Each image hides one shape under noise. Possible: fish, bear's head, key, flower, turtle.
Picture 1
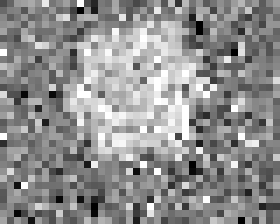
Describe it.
light flower
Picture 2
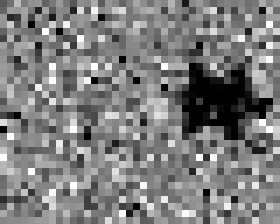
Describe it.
dark turtle, middle right
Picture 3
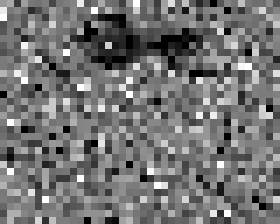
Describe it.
dark key, top middle
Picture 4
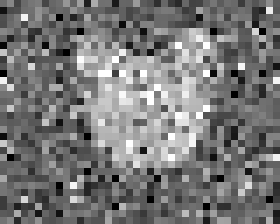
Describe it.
light bear's head
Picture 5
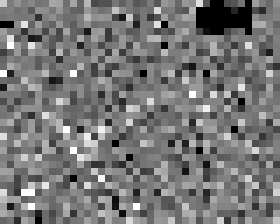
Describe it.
dark fish, top right
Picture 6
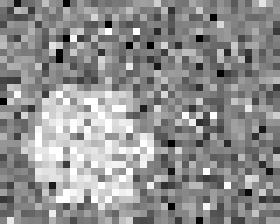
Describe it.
light flower
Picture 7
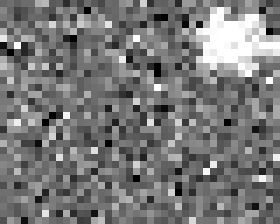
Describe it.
light turtle, top right
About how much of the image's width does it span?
a third
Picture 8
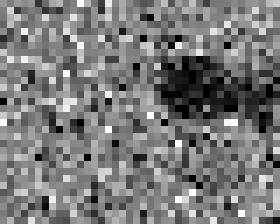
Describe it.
dark fish, middle right
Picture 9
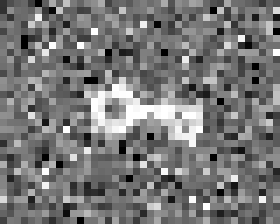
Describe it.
light key, centre
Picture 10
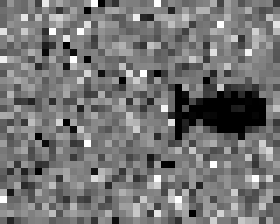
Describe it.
dark fish, middle right
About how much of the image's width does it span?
a third
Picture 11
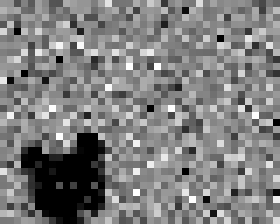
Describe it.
dark bear's head, bottom left
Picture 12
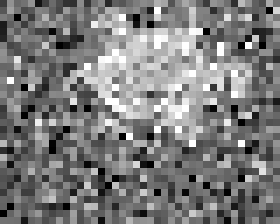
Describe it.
light turtle
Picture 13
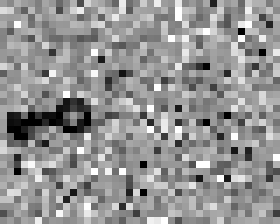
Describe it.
dark key, middle left
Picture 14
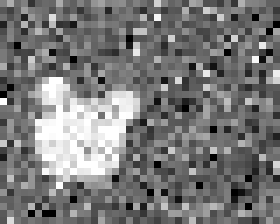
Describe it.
light bear's head
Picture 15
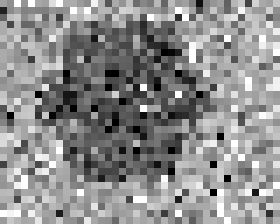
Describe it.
dark flower
